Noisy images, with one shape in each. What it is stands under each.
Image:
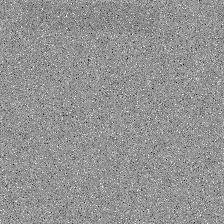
bar
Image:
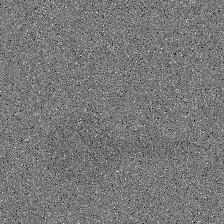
lollipop
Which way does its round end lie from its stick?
left
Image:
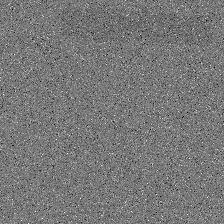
bar
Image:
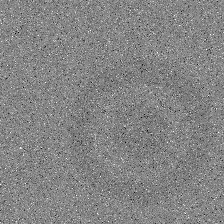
bullseye
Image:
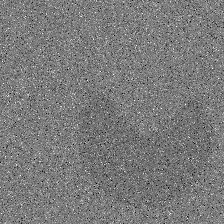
disc with a wedge cut out
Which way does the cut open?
up
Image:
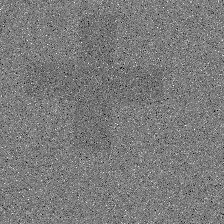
cross
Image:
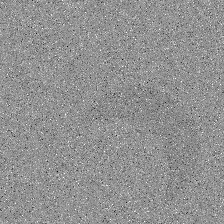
crescent
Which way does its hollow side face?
down and left
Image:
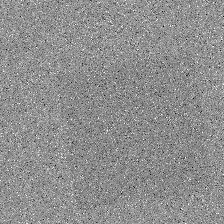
square
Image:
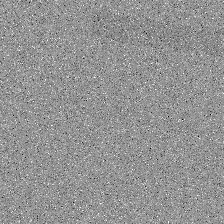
bar
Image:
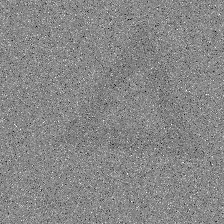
triangle frame
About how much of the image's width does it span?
two thirds
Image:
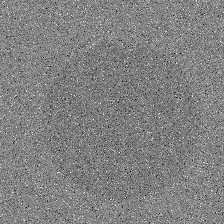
disc
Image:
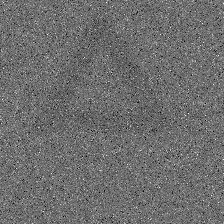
triangle frame
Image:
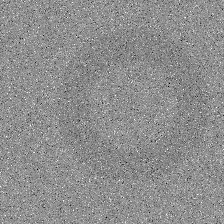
ring
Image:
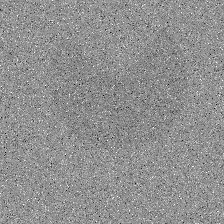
disc with a wedge cut out
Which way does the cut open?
up
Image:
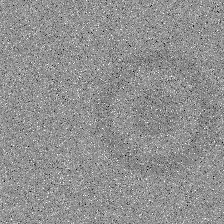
bullseye
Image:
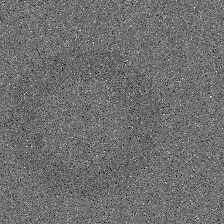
ring
